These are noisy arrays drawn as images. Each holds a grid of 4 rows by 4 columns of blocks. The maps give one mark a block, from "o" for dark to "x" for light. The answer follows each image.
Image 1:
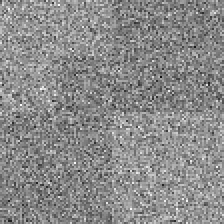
xxoo
xooo
ooxx
ooxx
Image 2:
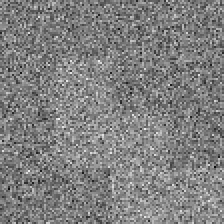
oooo
oxoo
oxxo
ooxx
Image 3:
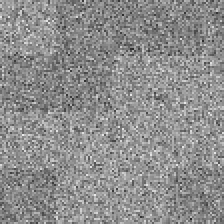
xooo
ooxx
xxxx
oxxo
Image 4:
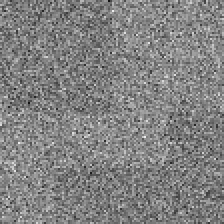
ooxx
ooxx
xxxo
xooo
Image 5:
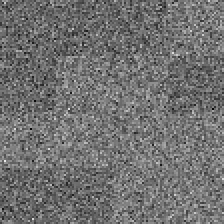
ooox
oxxo
xxxx
ooxx
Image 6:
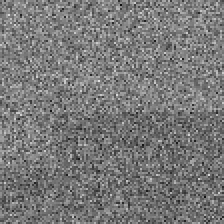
xxxx
xxxx
xooo
oooo
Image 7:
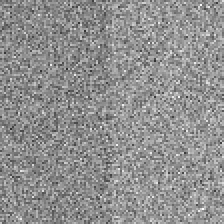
ooxx
ooxx
ooxx
ooxx
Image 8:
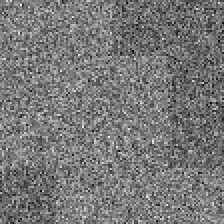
xxoo
xxxo
xxxo
oxxx
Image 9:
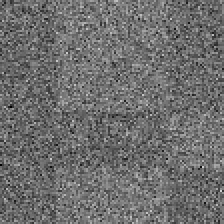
oxxo
oxxo
ooox
oxxo
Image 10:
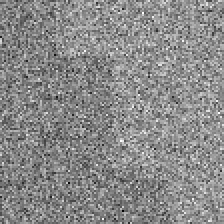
oxxx
ooxx
ooxx
ooox
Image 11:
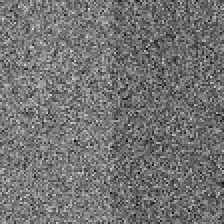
xxoo
xxoo
xxoo
xxoo
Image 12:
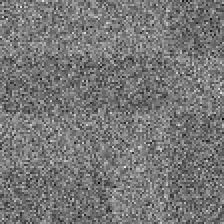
xxxo
ooox
xxxo
ooxo
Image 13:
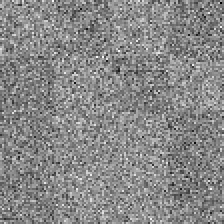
xoxo
oxox
oxxo
oxxo
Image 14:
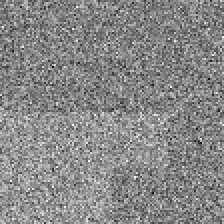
oooo
oooo
xxxo
xxoo
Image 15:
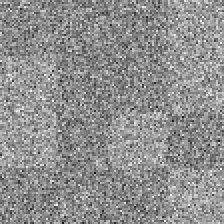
ooox
xoox
xoxo
ooox
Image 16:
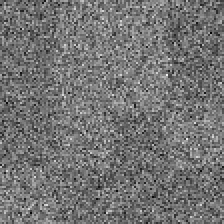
oxxo
oxxo
oxox
xooo
